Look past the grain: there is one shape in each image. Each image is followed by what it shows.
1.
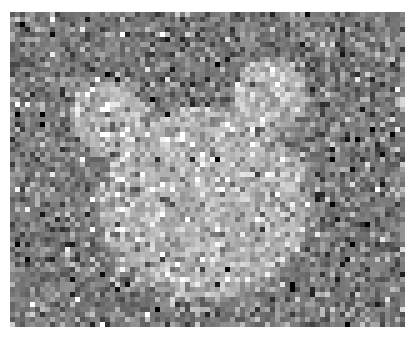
bear's head
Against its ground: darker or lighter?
lighter
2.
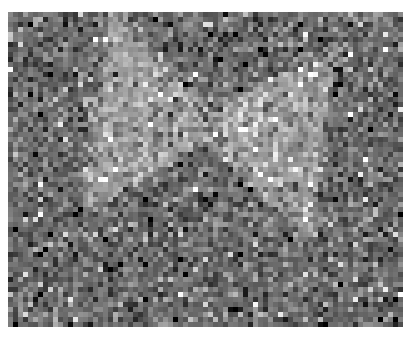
bow tie
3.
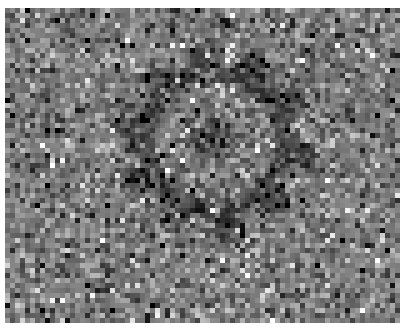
gear
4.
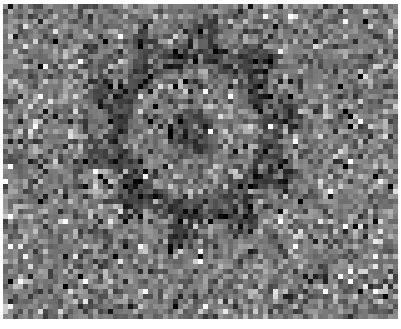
gear
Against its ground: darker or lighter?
darker
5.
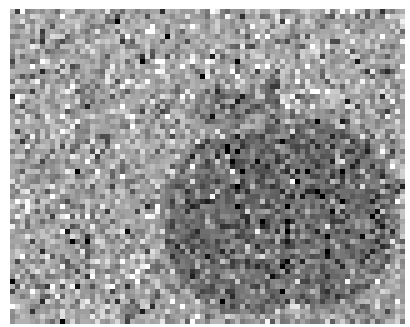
apple
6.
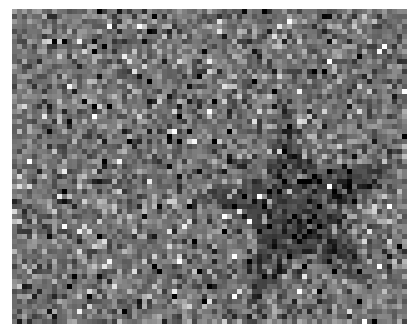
star
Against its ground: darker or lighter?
darker
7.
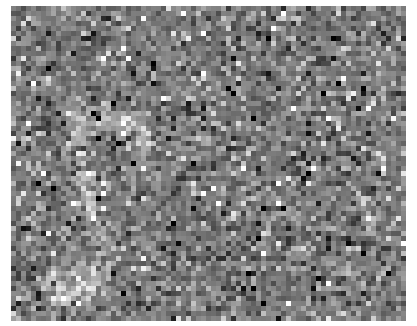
musical note
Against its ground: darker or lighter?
lighter
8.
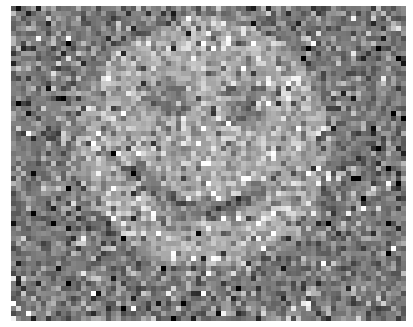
smiling face
